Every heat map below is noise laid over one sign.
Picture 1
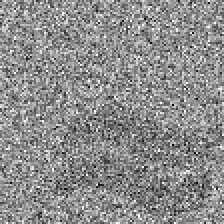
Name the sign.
approximately sign
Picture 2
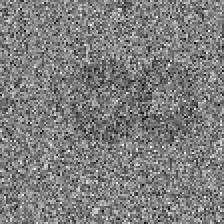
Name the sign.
infinity sign
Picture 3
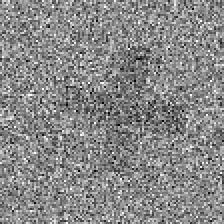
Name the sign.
plus sign
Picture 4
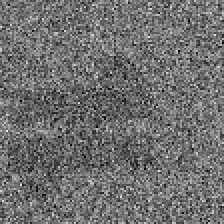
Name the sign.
not-equal sign
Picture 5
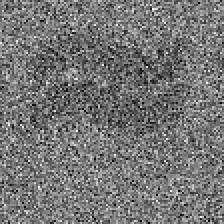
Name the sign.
approximately sign
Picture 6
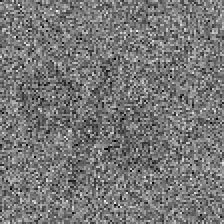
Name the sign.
percent sign
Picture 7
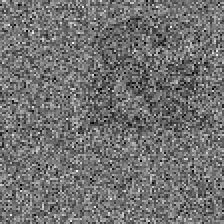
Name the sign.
ampersand
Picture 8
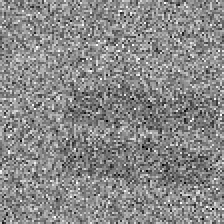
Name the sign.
equals sign
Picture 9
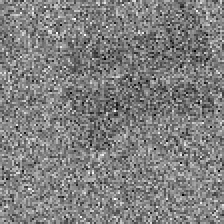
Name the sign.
not-equal sign
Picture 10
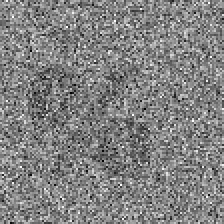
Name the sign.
percent sign
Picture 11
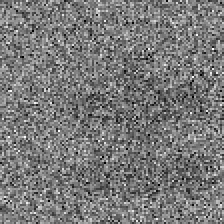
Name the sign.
plus-minus sign
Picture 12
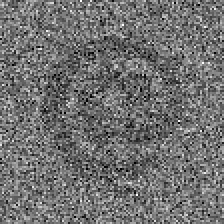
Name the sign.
at sign
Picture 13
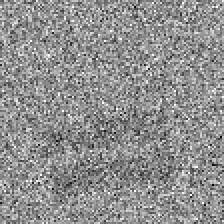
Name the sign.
equals sign
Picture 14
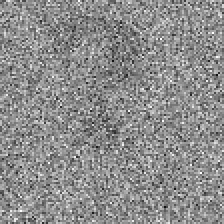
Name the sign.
question mark
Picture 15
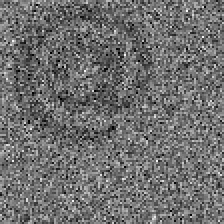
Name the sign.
at sign
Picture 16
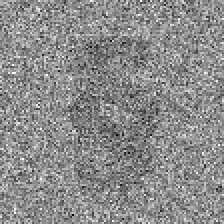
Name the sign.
section sign
